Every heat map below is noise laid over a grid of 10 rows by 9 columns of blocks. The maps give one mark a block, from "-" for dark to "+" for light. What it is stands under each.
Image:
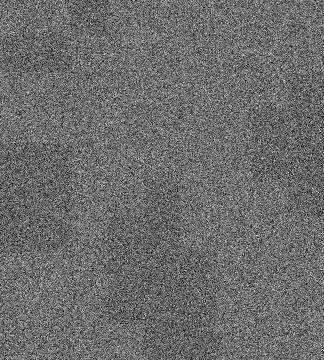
+ + - + + + + + +
- - + + + + + + +
+ + + + + + + + -
+ + + + + + + - -
- - + + + + + - -
- - + + - + + + -
- - + - - + + + +
+ + + - - - + + +
+ + + - - - + + +
+ + + + - - + + +
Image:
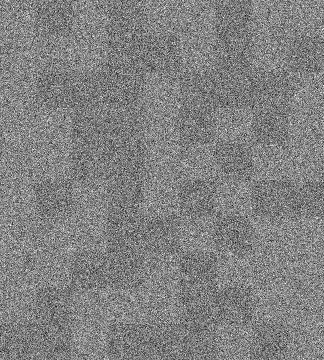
+ - + - + + - + +
+ + + - - + - + -
+ - - - + - - - +
+ + - - + - + - +
+ + - - + + - + +
+ - + - + - + - -
+ + + - - + - + +
+ + - - + - + + +
+ - + + + - - + +
- - + - - - + - +
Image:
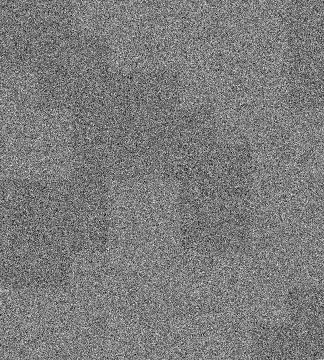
- - + + + + + + -
- - - + + + + + -
+ - - - - + + + -
+ + - - - - + + +
+ + - - - - - + +
- - - + + - - + +
- - - + + - - + +
- - + + + + + + +
+ + + + + + + + -
+ + + + + + + - -
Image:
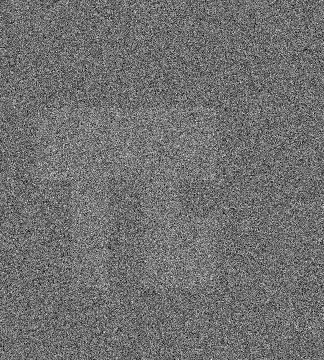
- - - - - - - - -
- - - - - - - - -
- - - - - - - - -
- + + + + + - - -
- + + + + + - - -
- - + - + - - - -
- - + - + + - - -
- - + - + + - - -
- - - - - - - - -
- - - - - - - - -
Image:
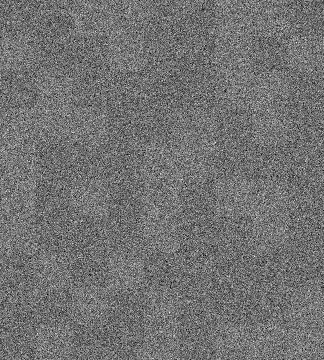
- - + + - - + + -
+ - - + - - + - +
- + - - - - + + -
+ + + - - + - + -
+ - - - + + - - -
+ - + - + - + + -
+ - - - + - - + -
- + - + - - - - -
- - + - + - - - +
- + - - + - + + +
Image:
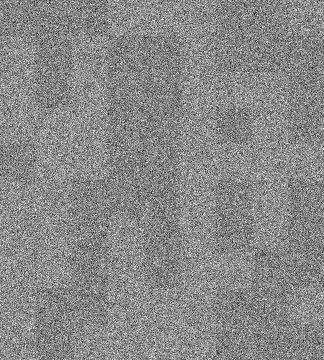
- - - + + + - - +
+ - + - - + - - -
+ - + - - + + + -
+ + + - - + - + -
- + + - - + + + +
+ + - - - + - + -
+ + - + - + - + -
+ + - + - + + - -
+ - - + + + - - +
+ - + + + + - - -
